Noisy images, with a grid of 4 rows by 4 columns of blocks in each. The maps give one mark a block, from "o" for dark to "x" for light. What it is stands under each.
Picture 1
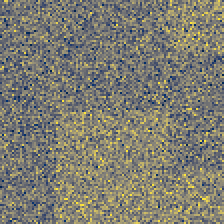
o o o x
o o o o
o x x o
o x x x
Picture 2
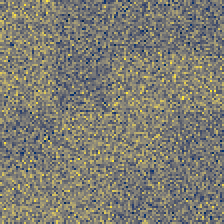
x o o o
x o x x
o x x o
x x o o
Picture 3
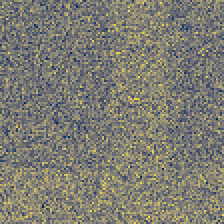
o o x o
o o x o
o o x o
x x x x
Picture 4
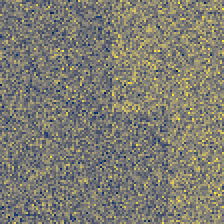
o o x x
o o x x
o o o x
o o o x
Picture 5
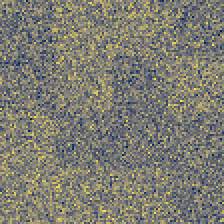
o x x o
o x o x
x o o o
x x x o
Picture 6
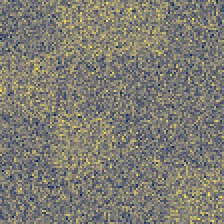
o x x o
x o o o
o x o o
o o o x
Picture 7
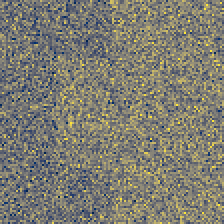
o o x x
o x x x
o x x x
o o x x
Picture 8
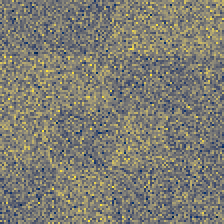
o o x x
x x o o
x o x o
o x o o
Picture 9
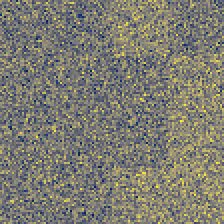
o o x o
o o o x
o o o x
o o x x
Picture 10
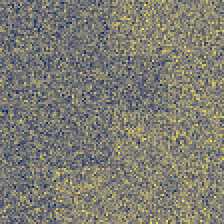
o o x x
o o o x
o o x x
o x x x
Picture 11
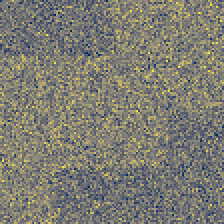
o o x x
x x x x
x x x o
x o o o
